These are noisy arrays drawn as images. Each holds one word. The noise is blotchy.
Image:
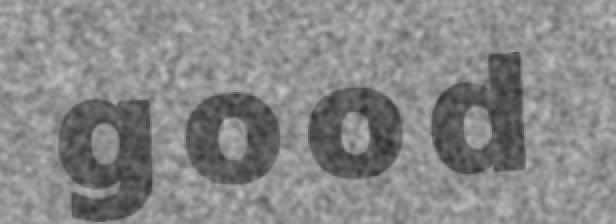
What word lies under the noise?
good
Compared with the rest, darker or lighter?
darker
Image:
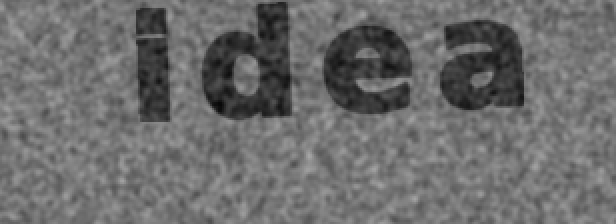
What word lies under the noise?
idea
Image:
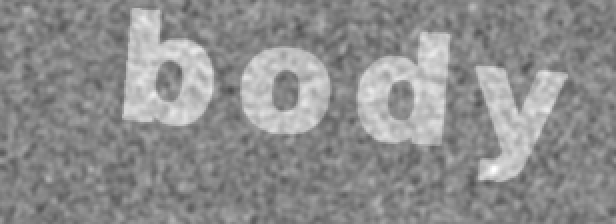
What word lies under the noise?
body
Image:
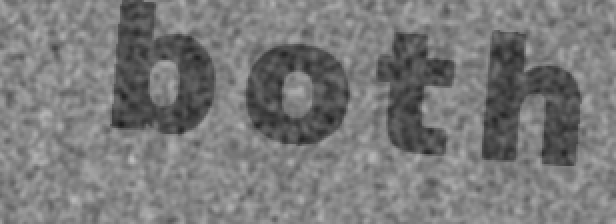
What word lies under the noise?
both
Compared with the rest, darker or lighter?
darker
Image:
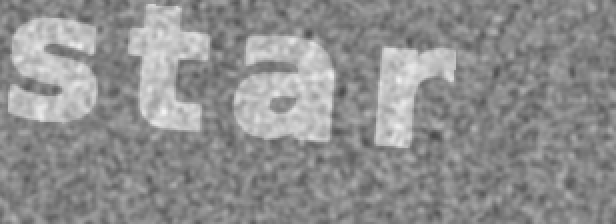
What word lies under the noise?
star
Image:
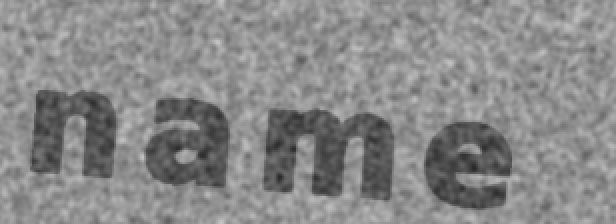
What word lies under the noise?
name
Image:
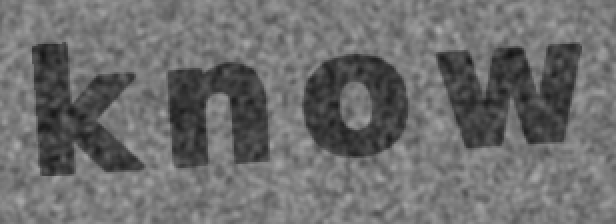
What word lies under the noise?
know
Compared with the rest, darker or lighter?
darker
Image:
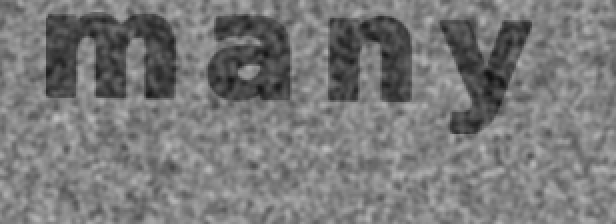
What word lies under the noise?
many
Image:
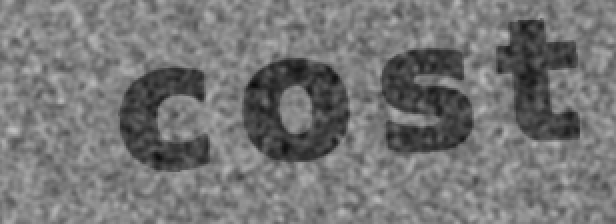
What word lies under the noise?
cost
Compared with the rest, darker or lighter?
darker
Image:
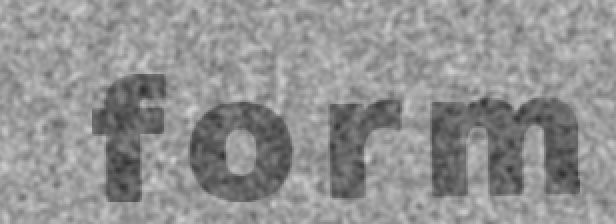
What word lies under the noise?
form
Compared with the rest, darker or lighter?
darker
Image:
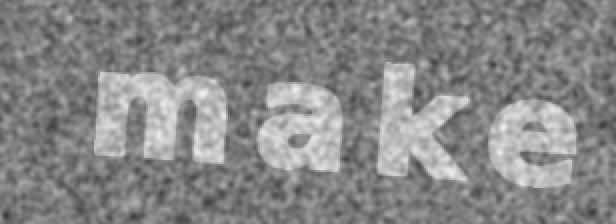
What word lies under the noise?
make
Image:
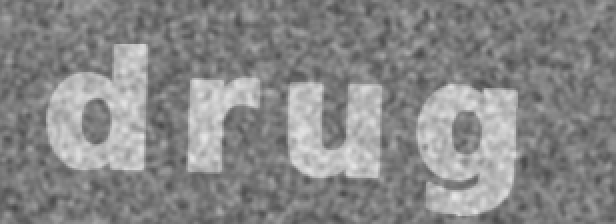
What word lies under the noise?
drug
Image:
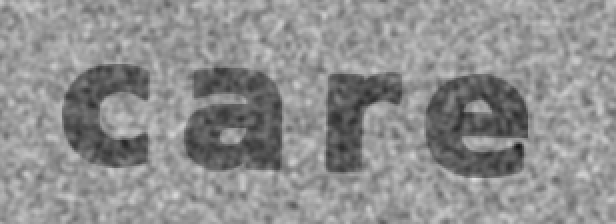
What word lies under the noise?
care
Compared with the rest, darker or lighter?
darker
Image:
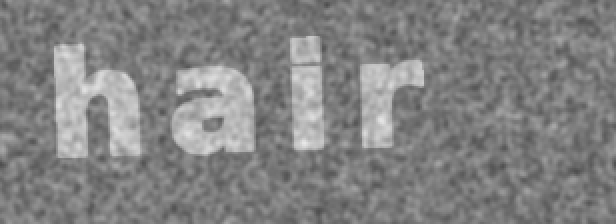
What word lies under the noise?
hair
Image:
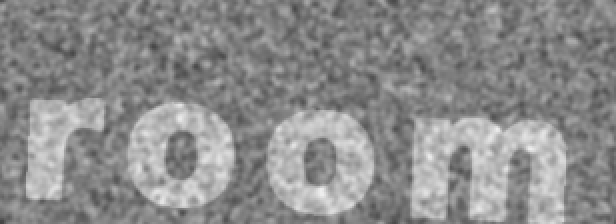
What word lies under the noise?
room
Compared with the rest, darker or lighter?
lighter
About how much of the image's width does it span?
nearly all
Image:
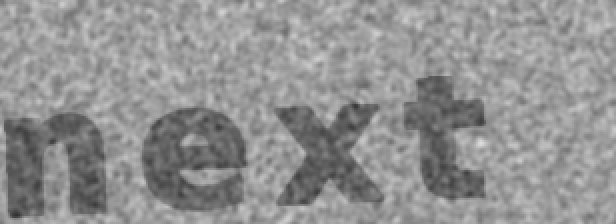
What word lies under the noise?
next
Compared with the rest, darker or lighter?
darker
